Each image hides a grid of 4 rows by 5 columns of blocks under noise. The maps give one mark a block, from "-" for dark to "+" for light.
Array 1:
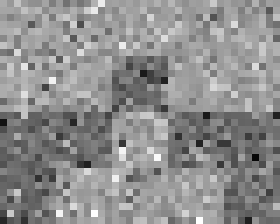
+ + + + +
+ + - + +
- - + - -
- + + + -
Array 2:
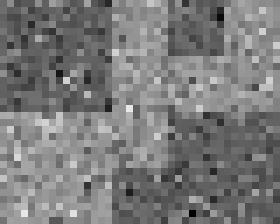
- - + - +
- - + + +
+ + + - -
+ + - - -
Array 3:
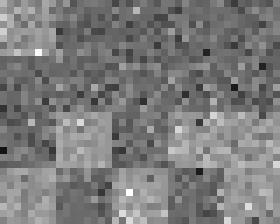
+ - - - -
- - - - -
- + - + +
+ - + - +
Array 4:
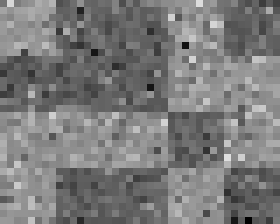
+ - - + -
- - - + +
+ + + - +
+ - - + -
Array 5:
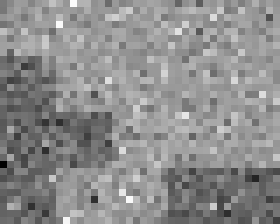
+ + + + +
- + + + +
- - + + +
- + + - -
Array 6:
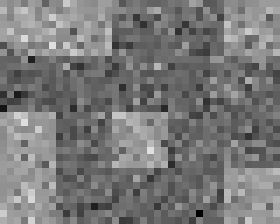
+ + - - +
- - - - -
+ - + - -
+ - - - +
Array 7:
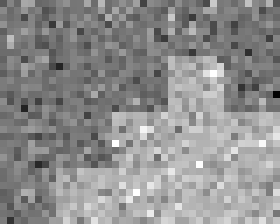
- - - - -
- - - + -
- - + + +
- + + + +
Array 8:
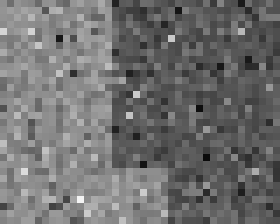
+ + - - -
+ + - - -
+ + - - -
+ + + - -
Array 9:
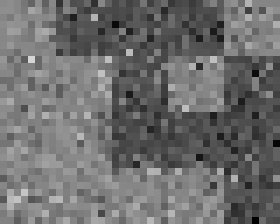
+ - - - +
+ + - + -
+ + - - -
+ + + + -
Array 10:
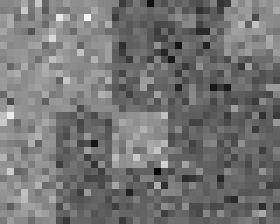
+ + - - +
+ + - - -
+ - + - -
+ - - - -
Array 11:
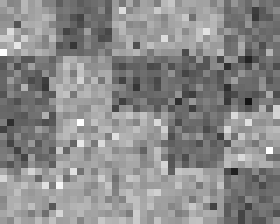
+ - + + -
- + - - -
- + + - +
+ + + + -
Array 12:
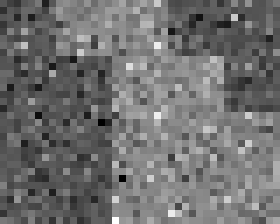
- + + - -
- - + + -
- - + + +
- - + + +
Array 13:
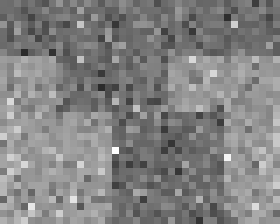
- - - - -
+ - - + +
+ + - - +
+ + - - +
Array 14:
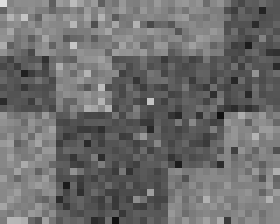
+ + + + -
- + - - -
+ - - - +
+ - - + +
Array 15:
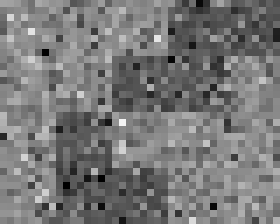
+ + + - -
+ + - - +
+ - + + +
+ - - + +
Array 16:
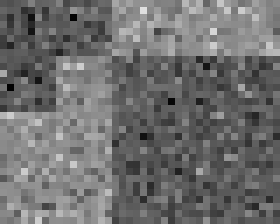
- - + + +
- + - - -
+ + - - -
+ + - - -
